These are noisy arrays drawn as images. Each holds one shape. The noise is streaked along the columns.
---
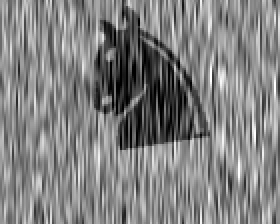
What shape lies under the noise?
chess knight
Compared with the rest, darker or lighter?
darker
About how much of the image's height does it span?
two thirds
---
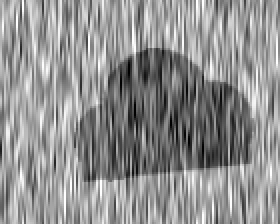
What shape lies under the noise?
cloud
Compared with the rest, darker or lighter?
darker
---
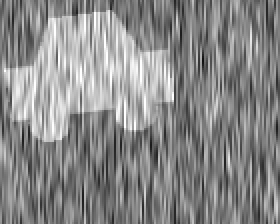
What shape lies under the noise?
car
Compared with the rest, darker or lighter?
lighter
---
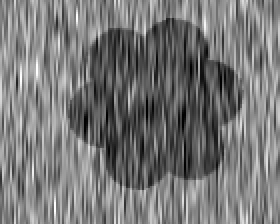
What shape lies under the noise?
flower
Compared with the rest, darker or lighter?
darker
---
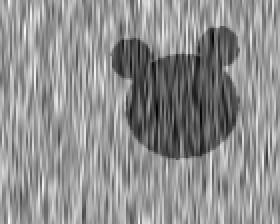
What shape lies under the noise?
bear's head
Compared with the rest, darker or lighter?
darker
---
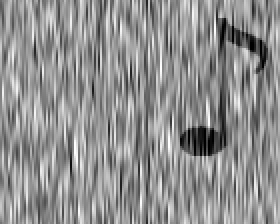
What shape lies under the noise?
musical note
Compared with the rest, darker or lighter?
darker
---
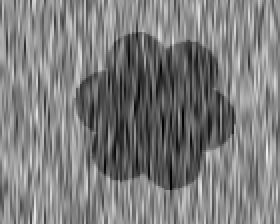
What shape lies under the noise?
flower
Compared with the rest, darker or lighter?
darker
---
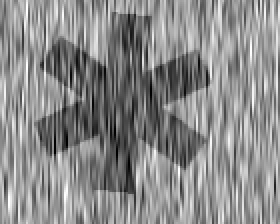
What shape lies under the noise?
asterisk
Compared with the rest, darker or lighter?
darker
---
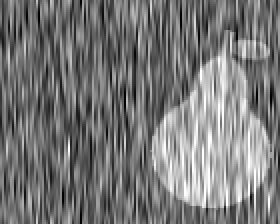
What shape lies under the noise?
pear
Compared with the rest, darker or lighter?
lighter
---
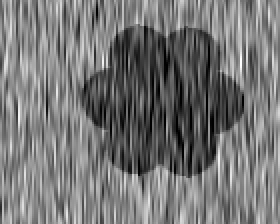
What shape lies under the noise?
flower
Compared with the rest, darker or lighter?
darker
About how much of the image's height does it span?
two thirds
